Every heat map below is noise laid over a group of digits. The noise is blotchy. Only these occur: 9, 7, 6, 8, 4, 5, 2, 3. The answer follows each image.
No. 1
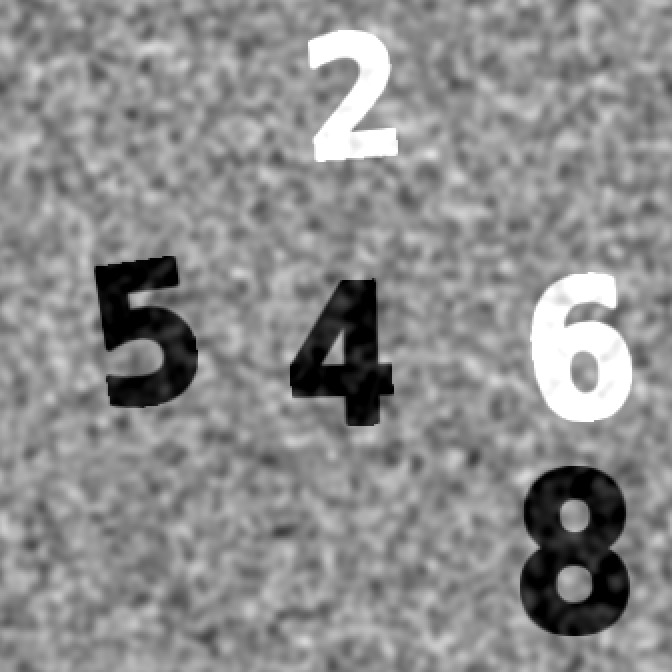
top middle: light 2; middle left: dark 5; centre: dark 4; middle right: light 6; bottom right: dark 8
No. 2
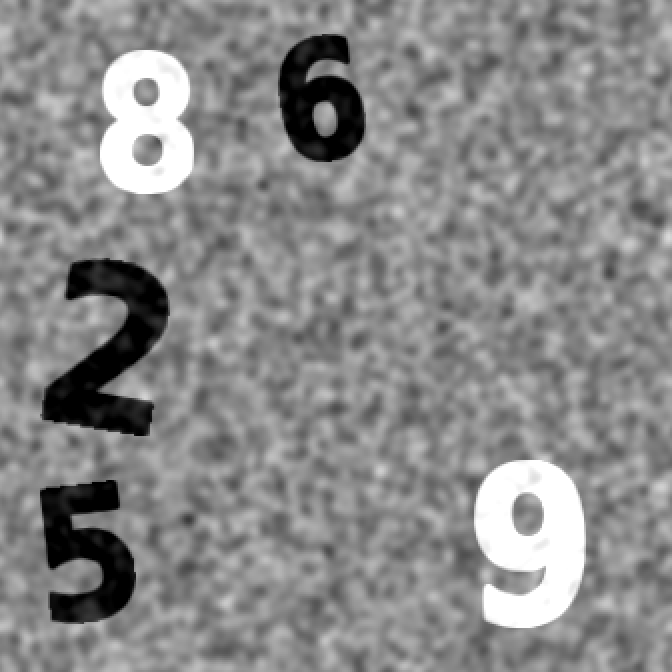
top left: light 8; top middle: dark 6; middle left: dark 2; bottom left: dark 5; bottom right: light 9
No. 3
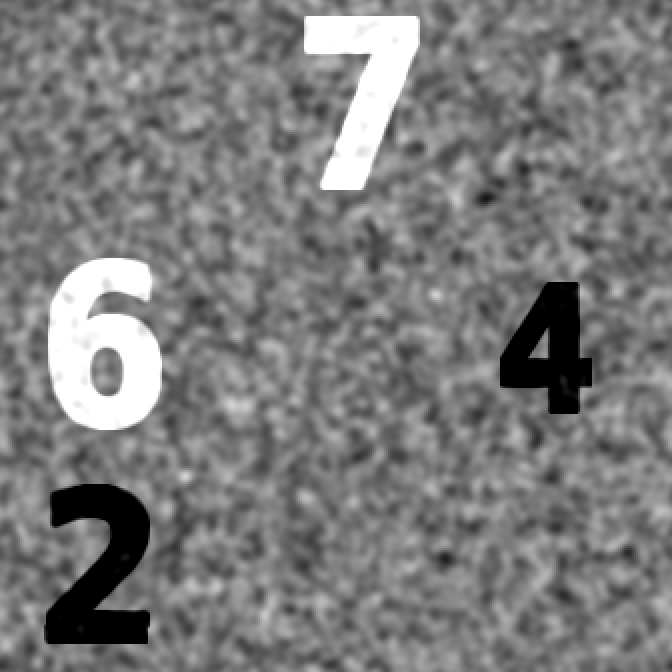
top middle: light 7; middle left: light 6; middle right: dark 4; bottom left: dark 2
